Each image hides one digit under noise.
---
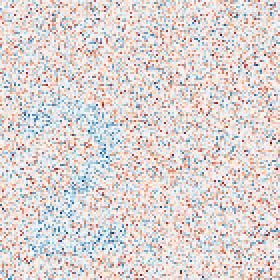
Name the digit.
2
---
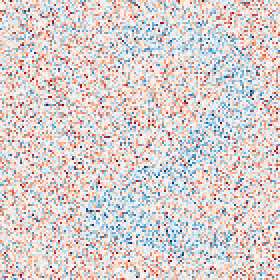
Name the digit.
2
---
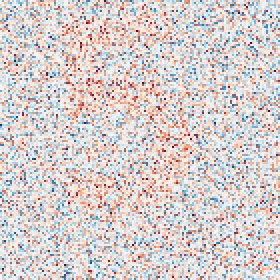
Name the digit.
5
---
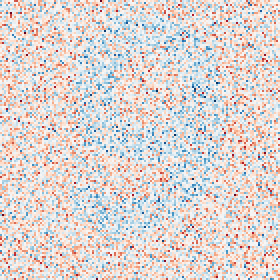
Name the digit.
9
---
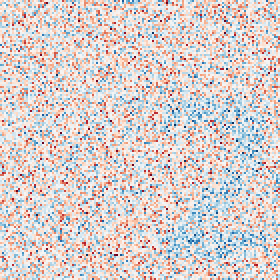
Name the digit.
2
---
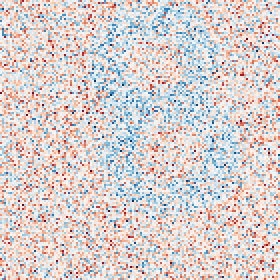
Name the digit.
8
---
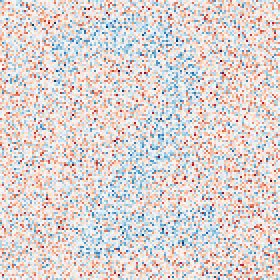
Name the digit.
2
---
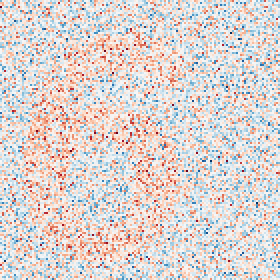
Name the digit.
6
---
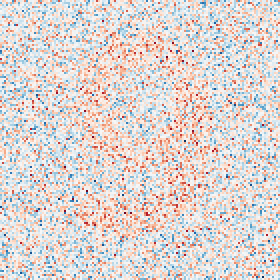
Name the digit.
9
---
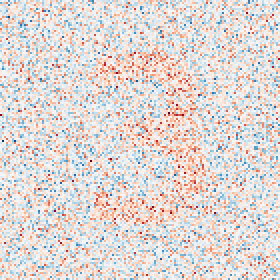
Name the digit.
3
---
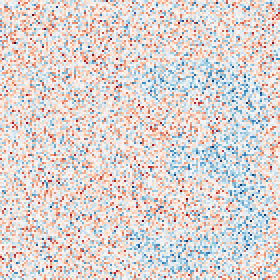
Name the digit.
3
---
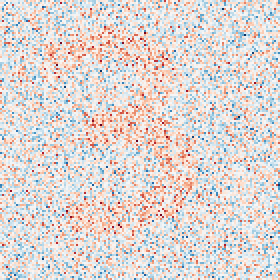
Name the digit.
3
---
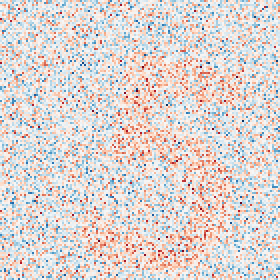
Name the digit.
5
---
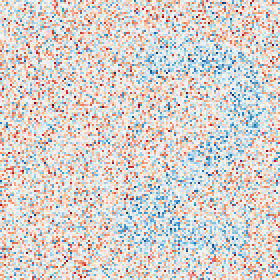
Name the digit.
2
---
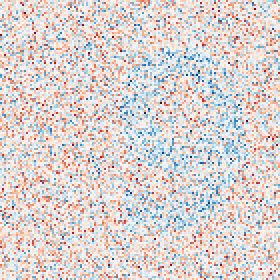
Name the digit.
9
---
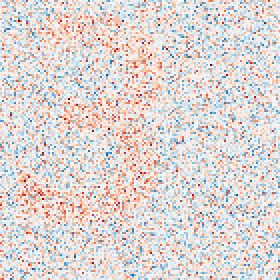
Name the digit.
3
